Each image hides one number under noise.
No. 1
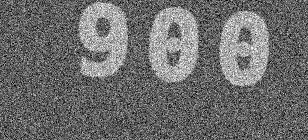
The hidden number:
900
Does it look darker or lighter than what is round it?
lighter
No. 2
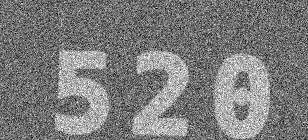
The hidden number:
520
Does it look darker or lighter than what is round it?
lighter
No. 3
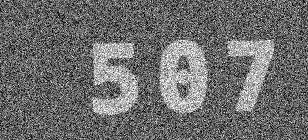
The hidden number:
507
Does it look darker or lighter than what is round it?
lighter
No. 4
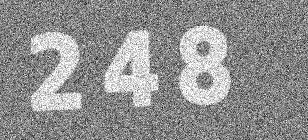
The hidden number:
248
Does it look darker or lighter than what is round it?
lighter
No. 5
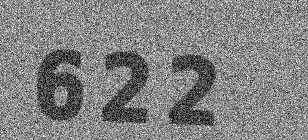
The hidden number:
622
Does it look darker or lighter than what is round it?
darker
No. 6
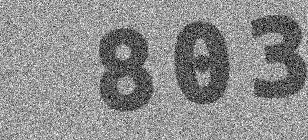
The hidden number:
803
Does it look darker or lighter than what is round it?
darker
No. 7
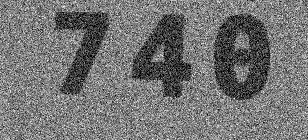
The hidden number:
740
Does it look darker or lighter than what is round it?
darker
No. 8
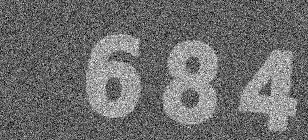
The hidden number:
684
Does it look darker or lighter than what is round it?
lighter
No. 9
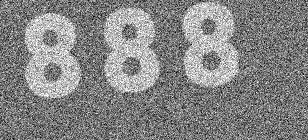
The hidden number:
888
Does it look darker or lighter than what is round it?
lighter
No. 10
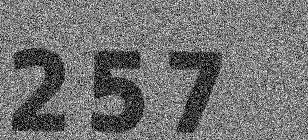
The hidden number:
257
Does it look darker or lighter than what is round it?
darker
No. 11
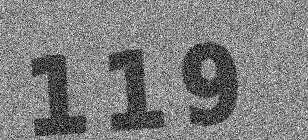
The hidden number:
119
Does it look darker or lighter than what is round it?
darker
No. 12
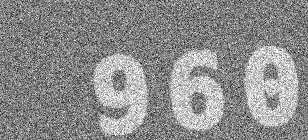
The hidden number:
960
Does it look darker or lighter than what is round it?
lighter
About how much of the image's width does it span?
two thirds
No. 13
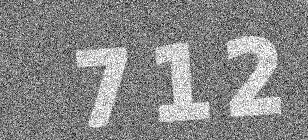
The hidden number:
712
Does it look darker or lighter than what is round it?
lighter
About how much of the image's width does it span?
two thirds
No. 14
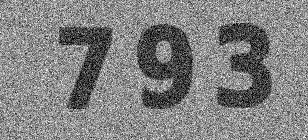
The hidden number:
793
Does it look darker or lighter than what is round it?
darker
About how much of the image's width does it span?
two thirds
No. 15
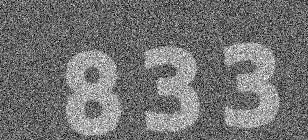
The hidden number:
833
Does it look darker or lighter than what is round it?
lighter
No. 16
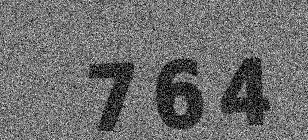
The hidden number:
764
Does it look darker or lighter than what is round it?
darker
